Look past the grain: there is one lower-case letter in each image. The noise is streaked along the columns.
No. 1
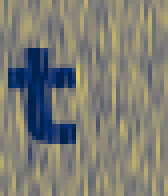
t
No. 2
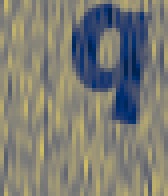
q
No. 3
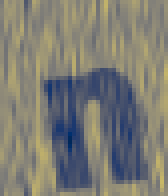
n
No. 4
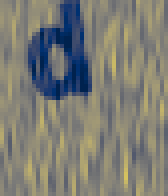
d
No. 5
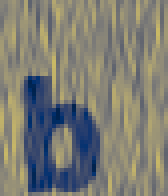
b
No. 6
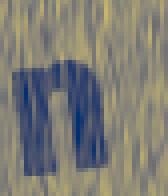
n
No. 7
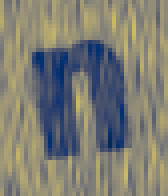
n
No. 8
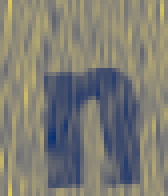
n
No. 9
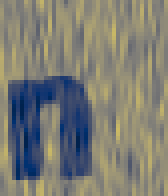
n
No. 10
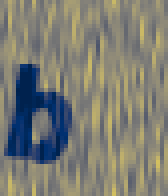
b
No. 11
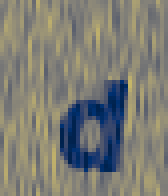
d
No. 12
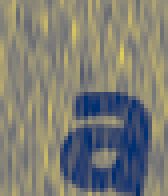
a
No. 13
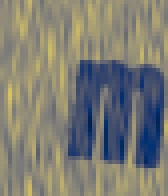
m
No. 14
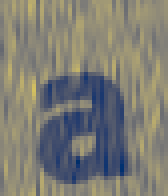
a
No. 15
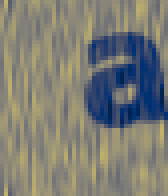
a
